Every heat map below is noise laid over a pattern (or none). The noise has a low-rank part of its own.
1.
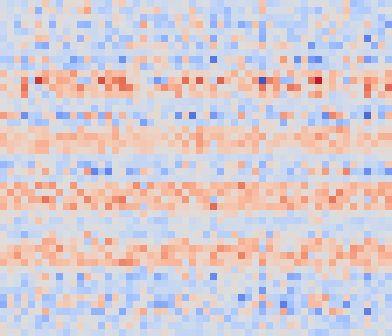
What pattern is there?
bands of rows
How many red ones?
4
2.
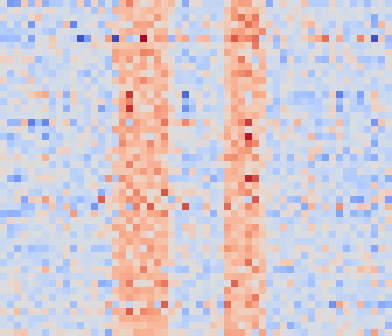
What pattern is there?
bands of columns
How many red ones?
2
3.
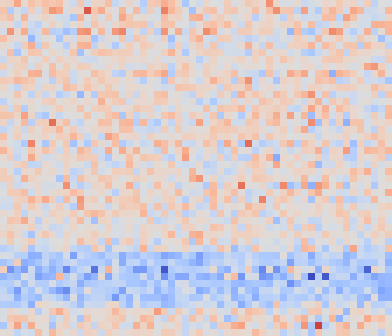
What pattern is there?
one band of rows
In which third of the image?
bottom
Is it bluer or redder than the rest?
bluer
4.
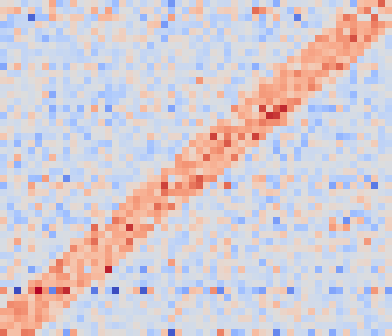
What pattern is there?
a diagonal band
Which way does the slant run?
bottom left to top right
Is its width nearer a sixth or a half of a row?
a sixth
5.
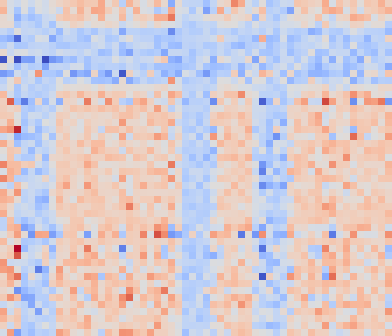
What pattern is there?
bands of rows crossing bands of columns
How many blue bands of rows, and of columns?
1 and 3
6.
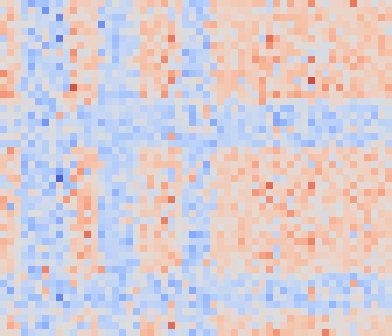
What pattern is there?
bands of rows crossing bands of columns
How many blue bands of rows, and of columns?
2 and 3
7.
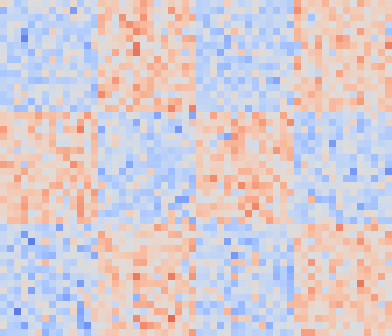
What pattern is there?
a checkerboard
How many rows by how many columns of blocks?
3 by 4
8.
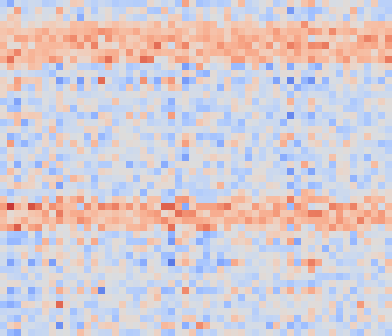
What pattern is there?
bands of rows
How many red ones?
2
